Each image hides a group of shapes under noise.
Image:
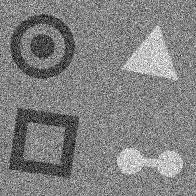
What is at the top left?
bullseye
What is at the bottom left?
square frame
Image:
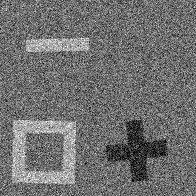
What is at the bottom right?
cross
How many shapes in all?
3
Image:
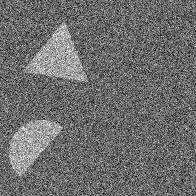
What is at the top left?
triangle
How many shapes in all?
2
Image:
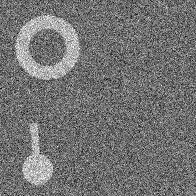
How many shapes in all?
2
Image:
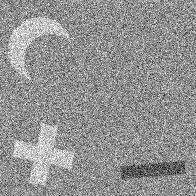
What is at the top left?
crescent
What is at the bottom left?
cross
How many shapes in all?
3
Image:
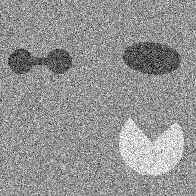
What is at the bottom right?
disc with a wedge cut out
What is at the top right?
ellipse
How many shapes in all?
3
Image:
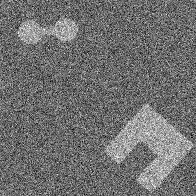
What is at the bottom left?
nothing
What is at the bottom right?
square with a notch
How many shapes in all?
2
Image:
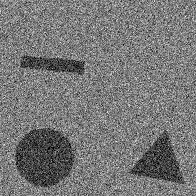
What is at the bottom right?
triangle
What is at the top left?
bar
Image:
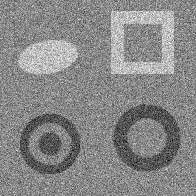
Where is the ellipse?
top left
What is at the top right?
square frame
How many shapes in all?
4
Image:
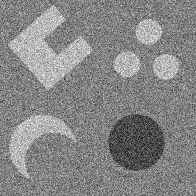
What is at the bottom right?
disc
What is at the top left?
square with a notch
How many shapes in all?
4
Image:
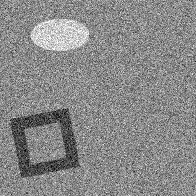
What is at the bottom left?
square frame
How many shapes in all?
2
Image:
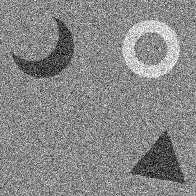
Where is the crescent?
top left
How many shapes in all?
3
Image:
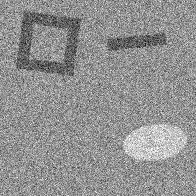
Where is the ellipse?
bottom right
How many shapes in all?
3
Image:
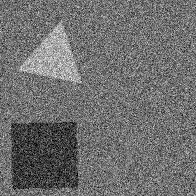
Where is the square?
bottom left
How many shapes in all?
2
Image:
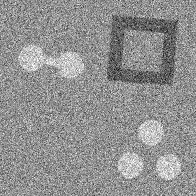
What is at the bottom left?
nothing
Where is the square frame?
top right
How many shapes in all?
3
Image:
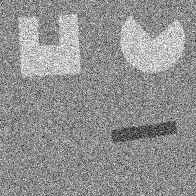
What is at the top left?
square with a notch
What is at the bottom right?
bar
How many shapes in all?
3
